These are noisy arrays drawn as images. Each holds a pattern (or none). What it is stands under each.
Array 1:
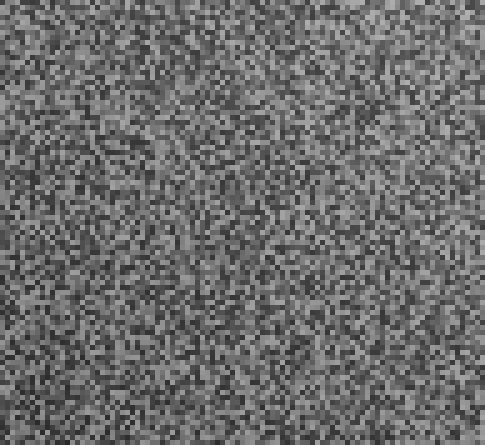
a smooth slope
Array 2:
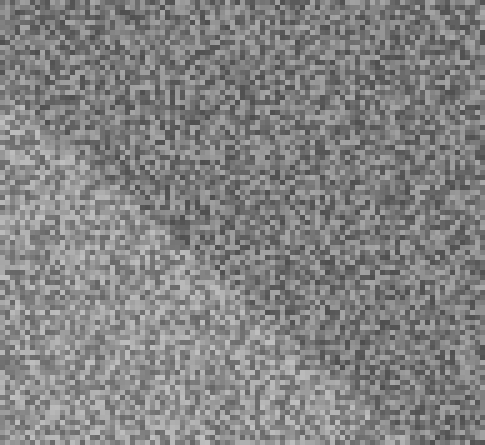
a sharp edge
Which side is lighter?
bottom left
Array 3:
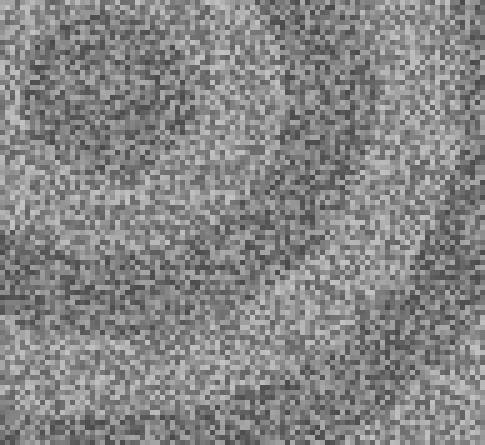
rings round one point
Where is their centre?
top left
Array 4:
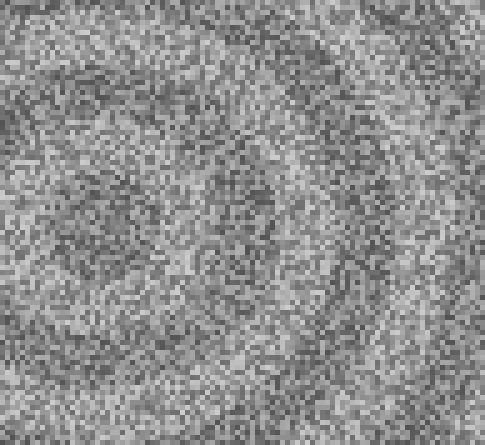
rings round one point
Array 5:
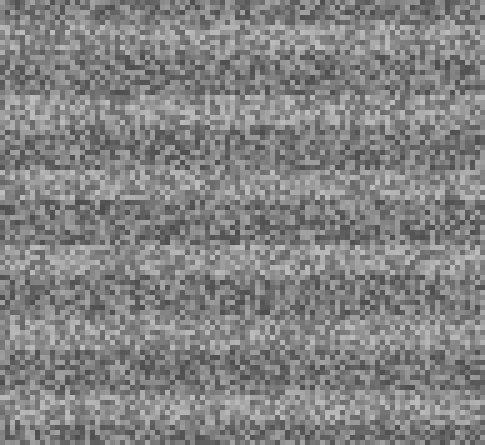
horizontal stripes
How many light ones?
6
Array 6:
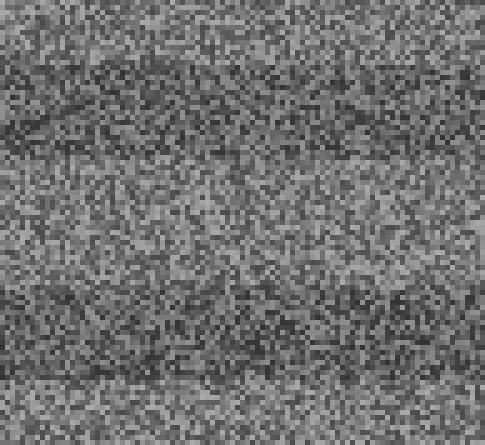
horizontal stripes
